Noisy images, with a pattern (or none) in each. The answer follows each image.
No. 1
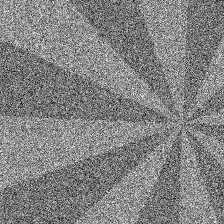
spokes from one point
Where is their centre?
middle right
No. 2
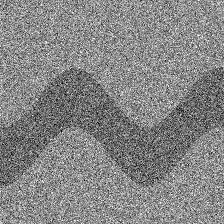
a wavy band
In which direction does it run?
left to right
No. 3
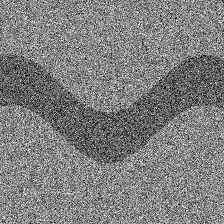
a wavy band
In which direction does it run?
left to right
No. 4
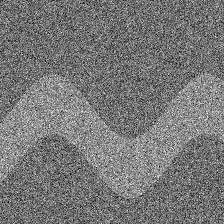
a wavy band
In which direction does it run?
left to right
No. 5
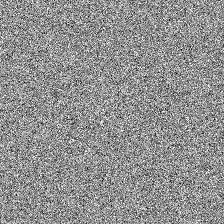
only noise
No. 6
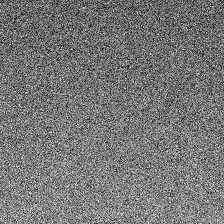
a smooth slope
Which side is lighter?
bottom
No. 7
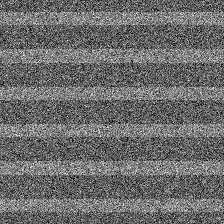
horizontal stripes
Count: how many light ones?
6
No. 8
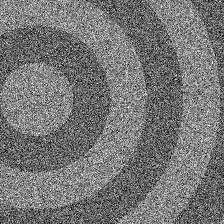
rings round one point
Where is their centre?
middle left
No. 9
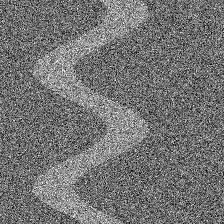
a wavy band
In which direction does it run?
top to bottom
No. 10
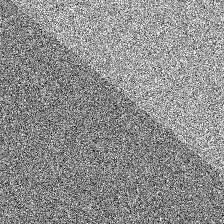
a sharp edge
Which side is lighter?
top right
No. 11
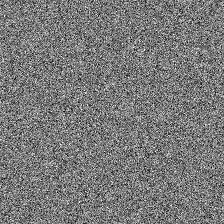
only noise
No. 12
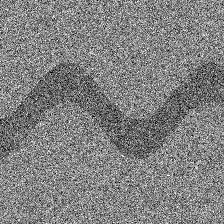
a wavy band
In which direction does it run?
left to right
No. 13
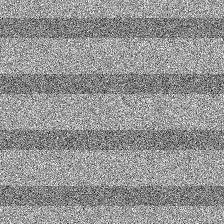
horizontal stripes
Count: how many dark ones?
4
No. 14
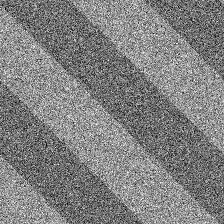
diagonal stripes
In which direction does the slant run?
top left to bottom right
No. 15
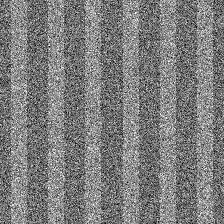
vertical stripes
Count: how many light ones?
6
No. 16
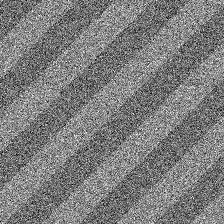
diagonal stripes
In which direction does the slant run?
bottom left to top right
